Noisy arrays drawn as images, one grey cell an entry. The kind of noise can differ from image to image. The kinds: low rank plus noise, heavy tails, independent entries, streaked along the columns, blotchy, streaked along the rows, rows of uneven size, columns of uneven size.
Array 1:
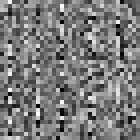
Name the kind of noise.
columns of uneven size
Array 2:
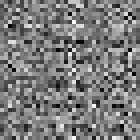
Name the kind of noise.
low rank plus noise
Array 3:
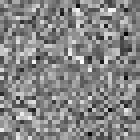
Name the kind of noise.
low rank plus noise
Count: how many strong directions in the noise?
three or four
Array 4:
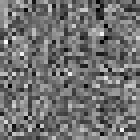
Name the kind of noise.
low rank plus noise
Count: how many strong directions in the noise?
two
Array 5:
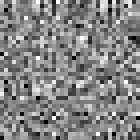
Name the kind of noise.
low rank plus noise
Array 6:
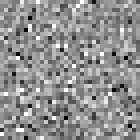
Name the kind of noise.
heavy tails
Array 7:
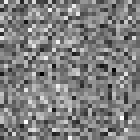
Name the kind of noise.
low rank plus noise
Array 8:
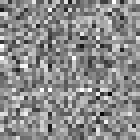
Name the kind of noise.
low rank plus noise
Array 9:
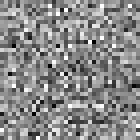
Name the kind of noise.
low rank plus noise
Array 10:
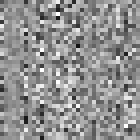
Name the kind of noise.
columns of uneven size
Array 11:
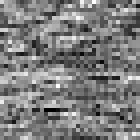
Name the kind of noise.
streaked along the rows
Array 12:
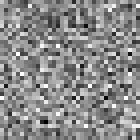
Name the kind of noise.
low rank plus noise
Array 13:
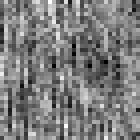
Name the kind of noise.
streaked along the columns
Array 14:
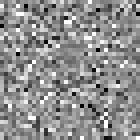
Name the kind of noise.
heavy tails
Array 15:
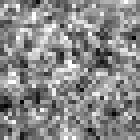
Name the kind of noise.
blotchy
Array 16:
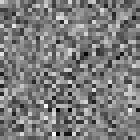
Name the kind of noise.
low rank plus noise
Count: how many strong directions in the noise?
one
